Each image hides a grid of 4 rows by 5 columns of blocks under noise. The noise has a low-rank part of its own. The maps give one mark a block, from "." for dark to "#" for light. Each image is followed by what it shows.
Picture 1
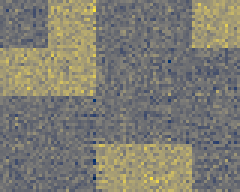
. # . . #
# # . . .
. . . . .
. . # # .
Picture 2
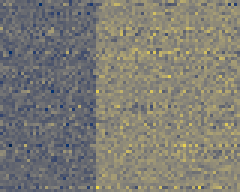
. . # # #
. . # # #
. . # # #
. . # # #
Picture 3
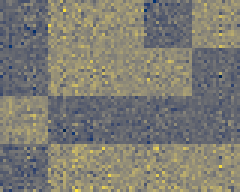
. # # . #
. # # # .
# . . . .
. # # # #
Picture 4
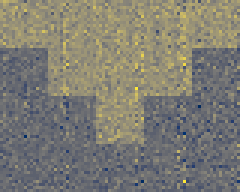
# # # # #
. # # # .
. . # . .
. . . . .
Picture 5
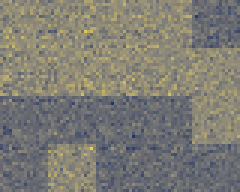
# # # # .
# # # # #
. . . . #
. # . . .
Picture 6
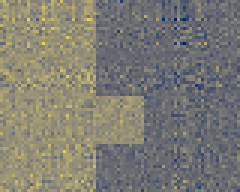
# # . . .
# # . . .
# # # . .
# # . . .
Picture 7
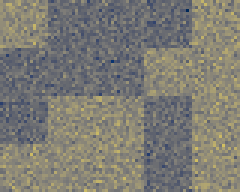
# . . . #
. . . # #
. # # . #
# # # . #
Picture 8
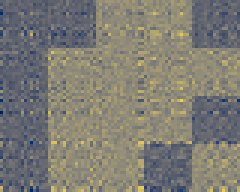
. . # # .
. # # # #
. # # # .
. # # . #
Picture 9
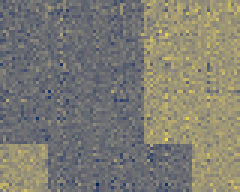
. . . # #
. . . # #
. . . # #
# . . . #
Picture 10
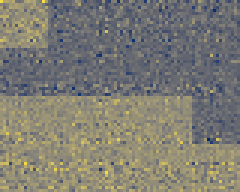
# . . . .
. . . . .
# # # # .
# # # # #
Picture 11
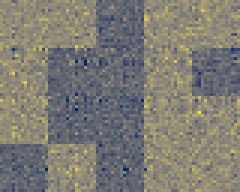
# # . # #
# . . # .
# . . # #
. # . # #
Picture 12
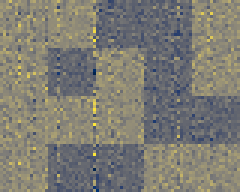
# # . . #
# . # . #
# # # . .
# . . # #
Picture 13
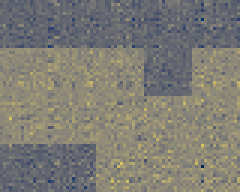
. . . . .
# # # . #
# # # # #
. . # # #
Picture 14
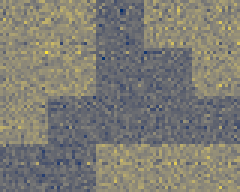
# # . # #
# # . . #
# . . . .
. . # # #
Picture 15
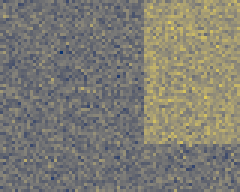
. . . # #
. . . # #
. . . # #
. . . . .
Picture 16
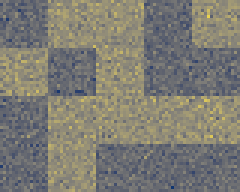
. # # . #
# . # . .
. # # # #
. # . . .
